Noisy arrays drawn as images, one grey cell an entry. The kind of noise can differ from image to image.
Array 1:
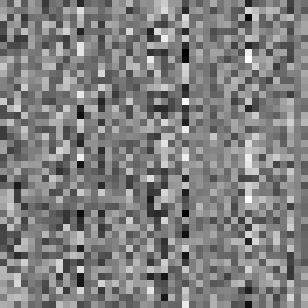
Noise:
columns of uneven size
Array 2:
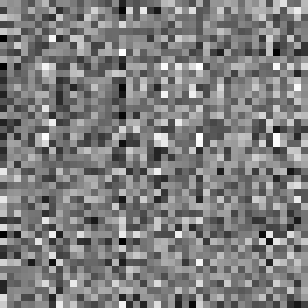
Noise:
low rank plus noise
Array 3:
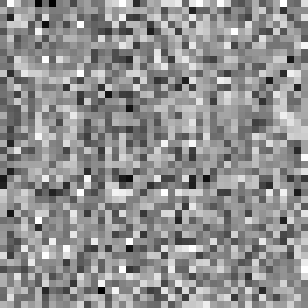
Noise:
low rank plus noise
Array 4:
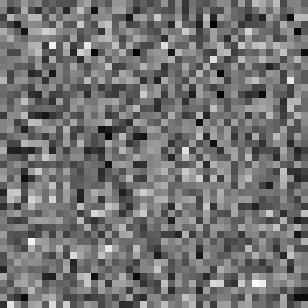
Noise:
low rank plus noise
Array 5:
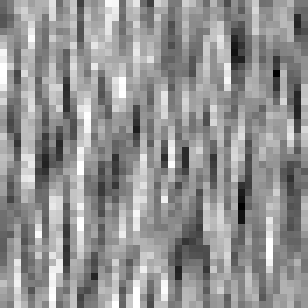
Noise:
streaked along the columns
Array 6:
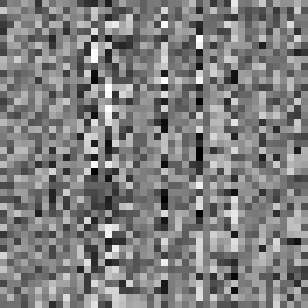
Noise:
columns of uneven size
